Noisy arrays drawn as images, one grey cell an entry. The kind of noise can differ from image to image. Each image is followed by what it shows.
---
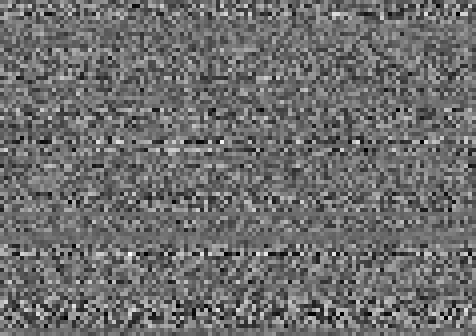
rows of uneven size
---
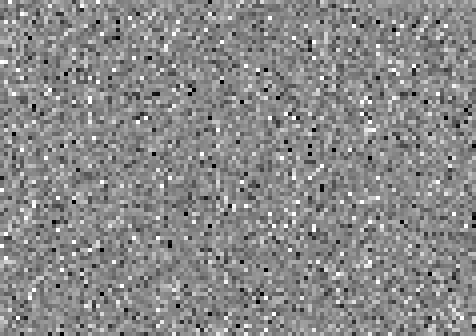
heavy tails
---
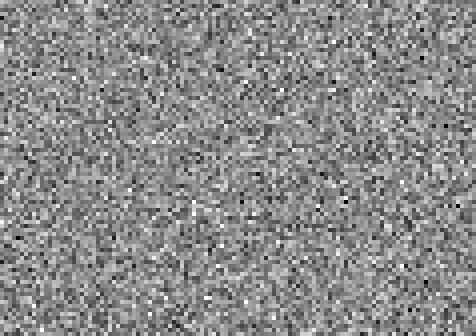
independent entries
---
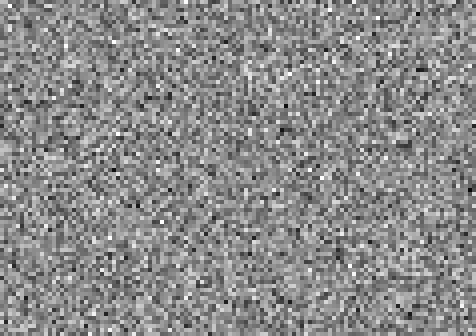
independent entries
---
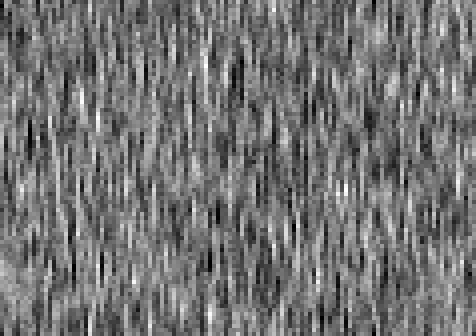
streaked along the columns
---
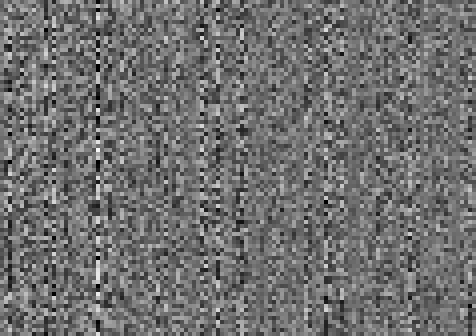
columns of uneven size
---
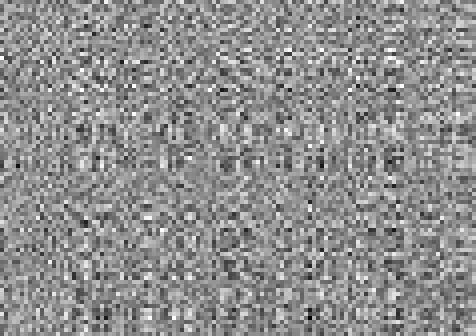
low rank plus noise
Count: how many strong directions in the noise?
two
